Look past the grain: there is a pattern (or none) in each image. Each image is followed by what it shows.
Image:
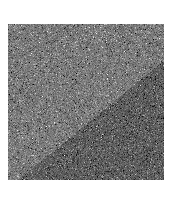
a sharp edge
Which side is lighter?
top left
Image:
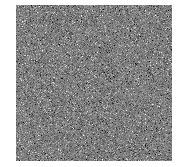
only noise
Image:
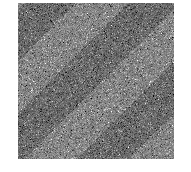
diagonal stripes
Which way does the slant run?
bottom left to top right
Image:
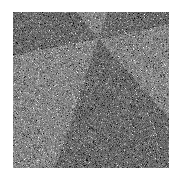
spokes from one point
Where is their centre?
top middle
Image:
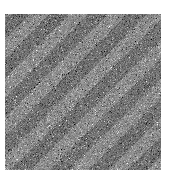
diagonal stripes
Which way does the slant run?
bottom left to top right
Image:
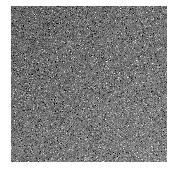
a smooth slope
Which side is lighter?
bottom right
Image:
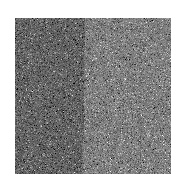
a sharp edge
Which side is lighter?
right
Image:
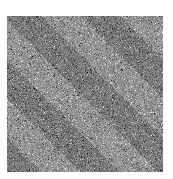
diagonal stripes
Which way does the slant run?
top left to bottom right
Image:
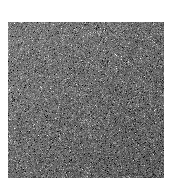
a smooth slope
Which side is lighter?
top left
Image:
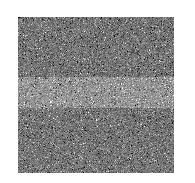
one horizontal stripe
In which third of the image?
middle
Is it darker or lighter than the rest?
lighter
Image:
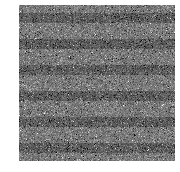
horizontal stripes
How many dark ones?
6
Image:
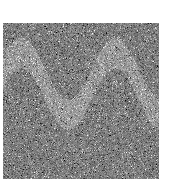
a wavy band
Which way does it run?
left to right
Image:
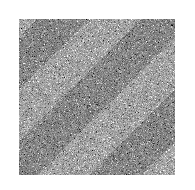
diagonal stripes
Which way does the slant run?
bottom left to top right
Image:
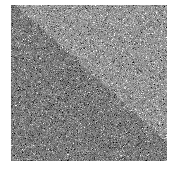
a sharp edge
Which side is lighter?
top right
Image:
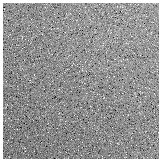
a smooth slope
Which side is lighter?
top right
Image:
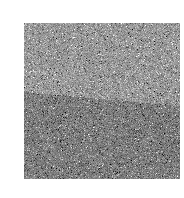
a sharp edge
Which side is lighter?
top
